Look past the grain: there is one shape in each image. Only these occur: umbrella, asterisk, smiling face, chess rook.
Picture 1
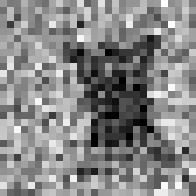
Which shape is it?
chess rook
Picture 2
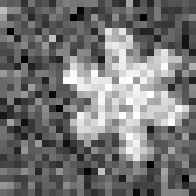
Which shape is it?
asterisk
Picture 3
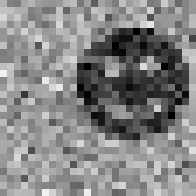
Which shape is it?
smiling face
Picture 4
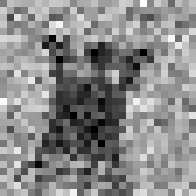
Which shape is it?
chess rook
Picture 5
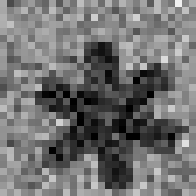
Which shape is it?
asterisk
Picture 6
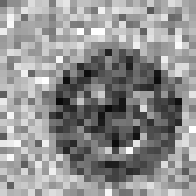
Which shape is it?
smiling face
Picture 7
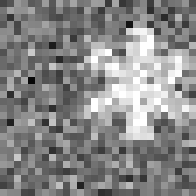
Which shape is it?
asterisk
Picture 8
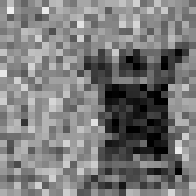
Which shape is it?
chess rook
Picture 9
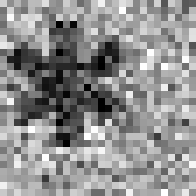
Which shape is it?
asterisk
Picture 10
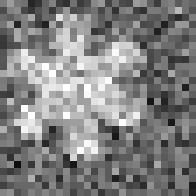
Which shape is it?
asterisk
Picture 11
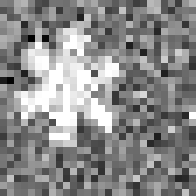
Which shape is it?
asterisk
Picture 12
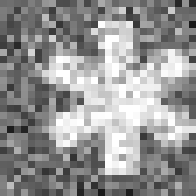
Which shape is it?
asterisk
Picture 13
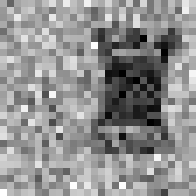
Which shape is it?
chess rook
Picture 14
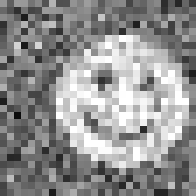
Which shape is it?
smiling face
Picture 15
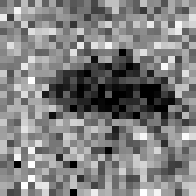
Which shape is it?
umbrella
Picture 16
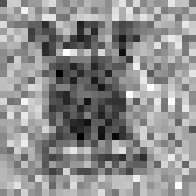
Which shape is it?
chess rook
